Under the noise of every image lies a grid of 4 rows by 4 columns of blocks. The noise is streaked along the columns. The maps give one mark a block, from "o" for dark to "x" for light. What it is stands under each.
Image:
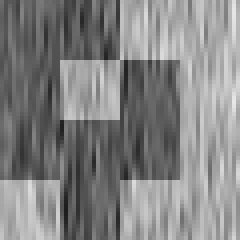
ooxx
oxox
ooox
xoxx
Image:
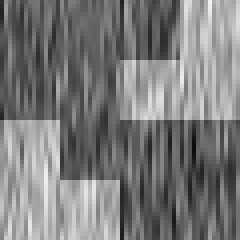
ooox
ooxx
xooo
xxoo
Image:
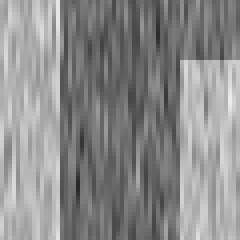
xooo
xoox
xoox
xoox
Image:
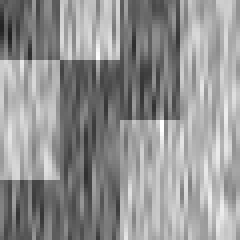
oxox
xoox
xoxx
ooxx
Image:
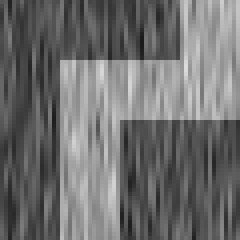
ooox
oxxx
oxoo
oxoo
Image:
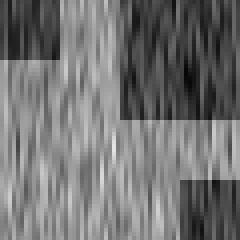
oxoo
xxoo
xxxx
xxxo
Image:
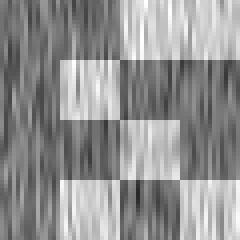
ooxx
oxoo
ooxo
oxox
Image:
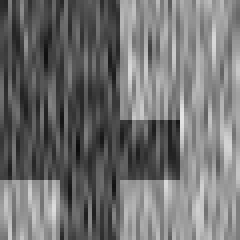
ooxx
ooxx
ooox
xoxx
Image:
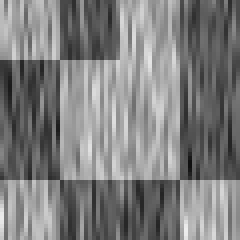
xoxo
oxxo
oxxo
xoox
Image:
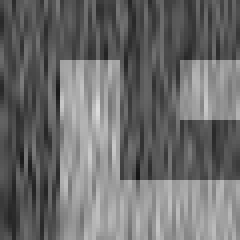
oooo
oxox
oxoo
oxxx
